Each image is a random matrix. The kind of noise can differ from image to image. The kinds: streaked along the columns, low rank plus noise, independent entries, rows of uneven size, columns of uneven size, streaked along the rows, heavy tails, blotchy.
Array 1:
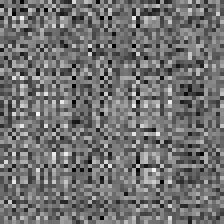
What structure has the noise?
low rank plus noise
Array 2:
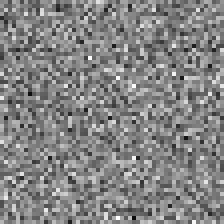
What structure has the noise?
independent entries
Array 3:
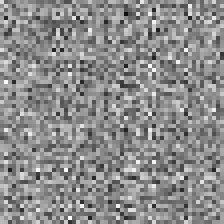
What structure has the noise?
low rank plus noise
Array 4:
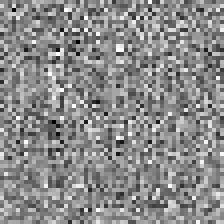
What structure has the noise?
low rank plus noise
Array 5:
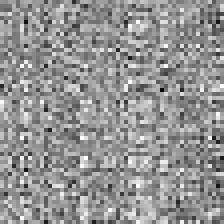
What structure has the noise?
low rank plus noise
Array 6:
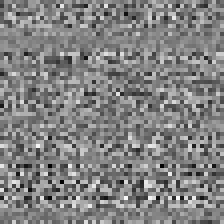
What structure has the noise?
rows of uneven size
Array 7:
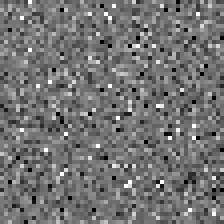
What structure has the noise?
heavy tails
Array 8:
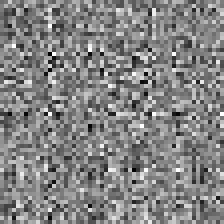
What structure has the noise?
low rank plus noise
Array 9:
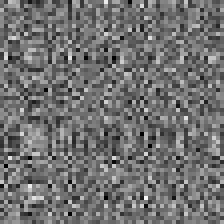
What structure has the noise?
low rank plus noise
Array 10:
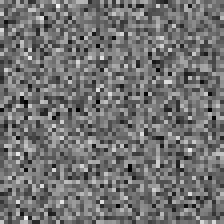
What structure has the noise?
independent entries
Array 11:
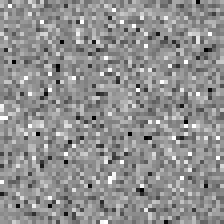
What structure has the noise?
heavy tails
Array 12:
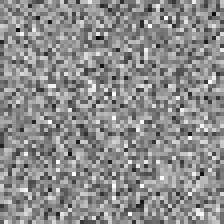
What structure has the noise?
independent entries
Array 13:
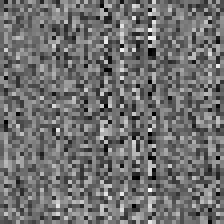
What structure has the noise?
columns of uneven size
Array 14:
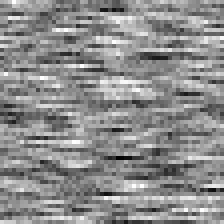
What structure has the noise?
streaked along the rows
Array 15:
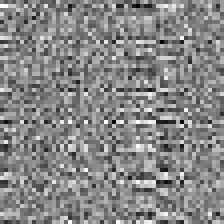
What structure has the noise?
low rank plus noise
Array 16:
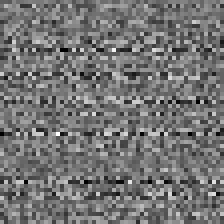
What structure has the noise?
rows of uneven size
